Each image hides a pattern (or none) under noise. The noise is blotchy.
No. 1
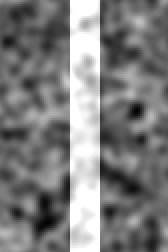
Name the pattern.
one vertical stripe
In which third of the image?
middle
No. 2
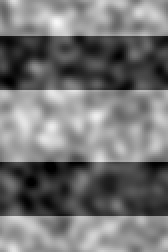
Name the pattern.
horizontal stripes
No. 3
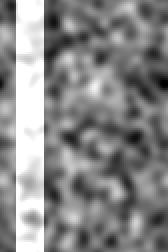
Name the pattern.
one vertical stripe
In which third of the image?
left
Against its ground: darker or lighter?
lighter
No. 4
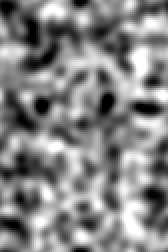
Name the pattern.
only noise
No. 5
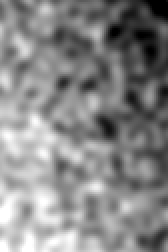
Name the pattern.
a smooth slope
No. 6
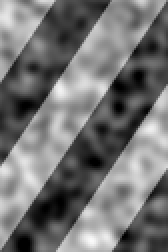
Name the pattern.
diagonal stripes
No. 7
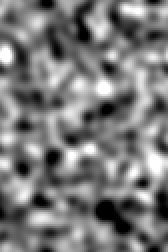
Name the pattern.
only noise
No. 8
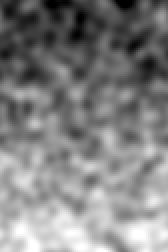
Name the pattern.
a smooth slope
